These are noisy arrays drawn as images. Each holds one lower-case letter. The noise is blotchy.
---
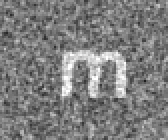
m
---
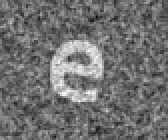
e
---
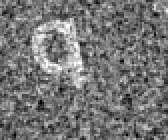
q
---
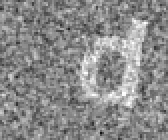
d
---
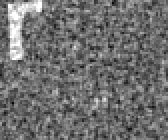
r
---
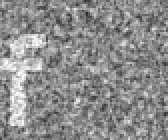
f
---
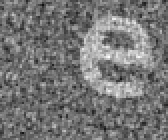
e
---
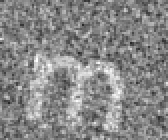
m
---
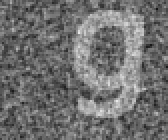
g
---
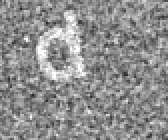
d
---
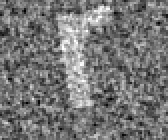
r
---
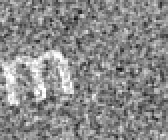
m
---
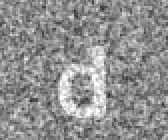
d
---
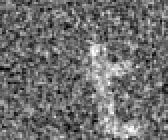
t
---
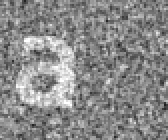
a
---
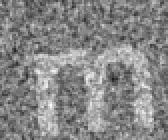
m
